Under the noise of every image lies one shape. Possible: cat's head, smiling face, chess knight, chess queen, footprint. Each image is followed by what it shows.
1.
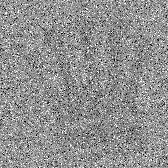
chess queen
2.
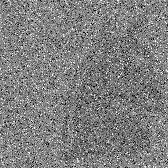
chess knight
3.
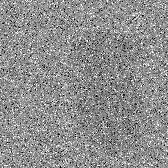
footprint
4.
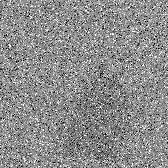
chess knight
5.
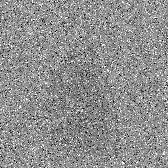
chess knight
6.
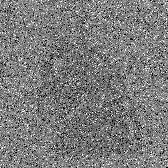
chess knight
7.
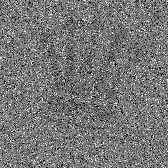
chess queen
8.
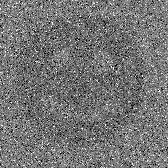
smiling face
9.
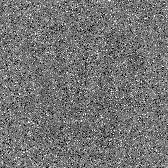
chess queen
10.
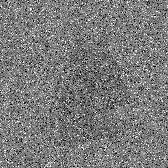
chess knight
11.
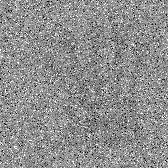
chess queen
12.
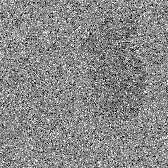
footprint
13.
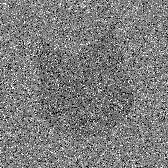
cat's head
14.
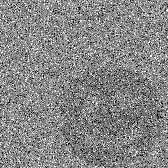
smiling face
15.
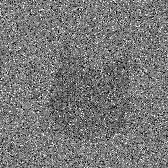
cat's head
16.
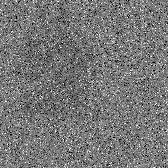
chess knight
